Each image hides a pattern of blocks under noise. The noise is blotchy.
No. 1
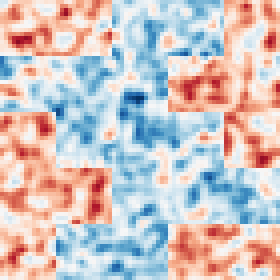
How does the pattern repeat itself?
the same after a half turn
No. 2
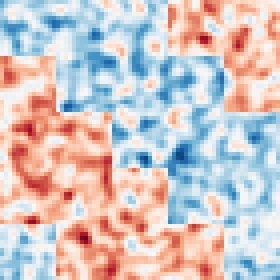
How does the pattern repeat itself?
mirrored about the diagonal from the bottom left
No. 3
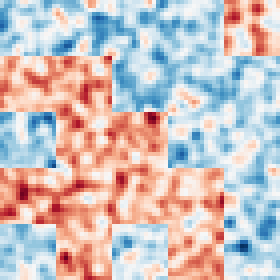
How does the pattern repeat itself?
mirrored about the diagonal from the bottom left
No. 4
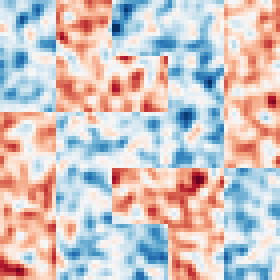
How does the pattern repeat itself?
the same after a half turn
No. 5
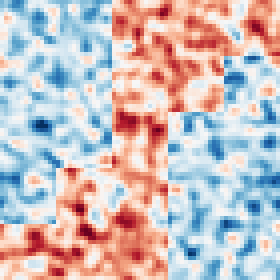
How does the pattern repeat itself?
the same after a half turn
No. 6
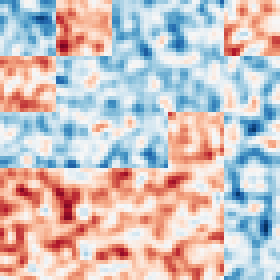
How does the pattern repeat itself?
no symmetry
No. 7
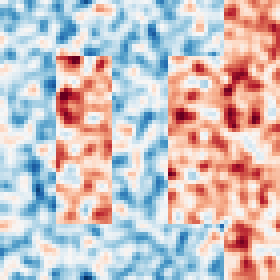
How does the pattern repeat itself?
top and bottom mirror each other
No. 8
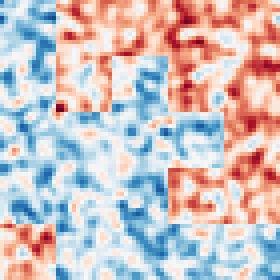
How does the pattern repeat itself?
mirrored about the diagonal from the bottom left
